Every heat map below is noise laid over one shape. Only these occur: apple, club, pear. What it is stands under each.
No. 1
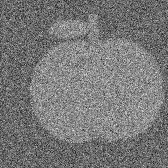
apple
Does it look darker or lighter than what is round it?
lighter
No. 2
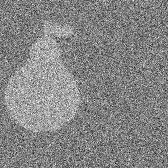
pear
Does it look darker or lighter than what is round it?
lighter
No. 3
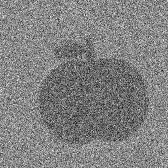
apple
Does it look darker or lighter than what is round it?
darker
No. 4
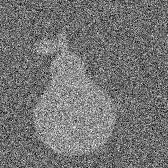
pear
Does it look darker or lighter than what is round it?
lighter
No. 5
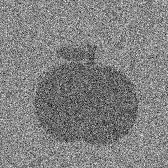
apple
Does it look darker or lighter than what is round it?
darker
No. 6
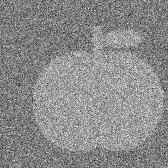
apple
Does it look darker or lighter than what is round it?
lighter
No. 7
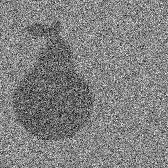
pear
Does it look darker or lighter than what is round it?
darker
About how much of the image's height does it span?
two thirds
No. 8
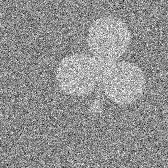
club
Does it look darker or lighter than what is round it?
lighter
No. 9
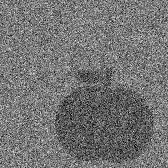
apple
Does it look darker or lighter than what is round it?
darker
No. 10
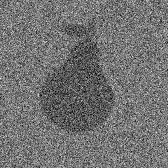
pear
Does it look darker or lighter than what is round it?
darker
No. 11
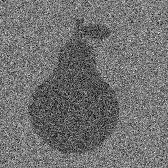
pear
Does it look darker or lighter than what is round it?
darker
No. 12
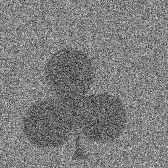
club
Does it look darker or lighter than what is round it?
darker
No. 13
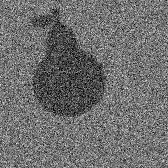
pear
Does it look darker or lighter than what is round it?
darker
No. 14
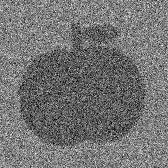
apple
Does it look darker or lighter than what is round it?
darker
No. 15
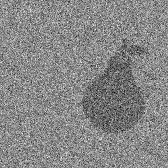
pear
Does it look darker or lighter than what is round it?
darker
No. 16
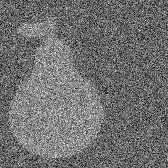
pear
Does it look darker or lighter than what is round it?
lighter
